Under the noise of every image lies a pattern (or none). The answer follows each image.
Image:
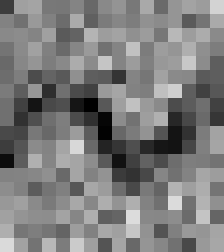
a wavy band
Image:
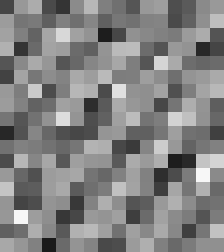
diagonal stripes
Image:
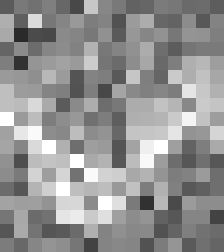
a wavy band
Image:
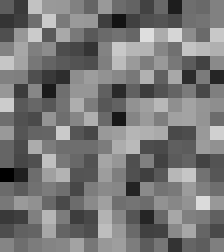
rings round one point
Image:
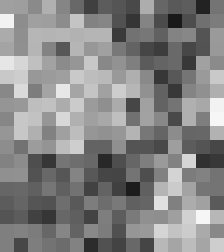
spokes from one point
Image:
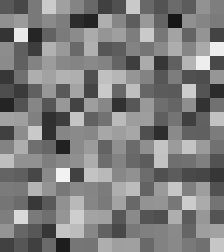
only noise
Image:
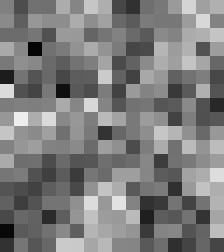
spokes from one point
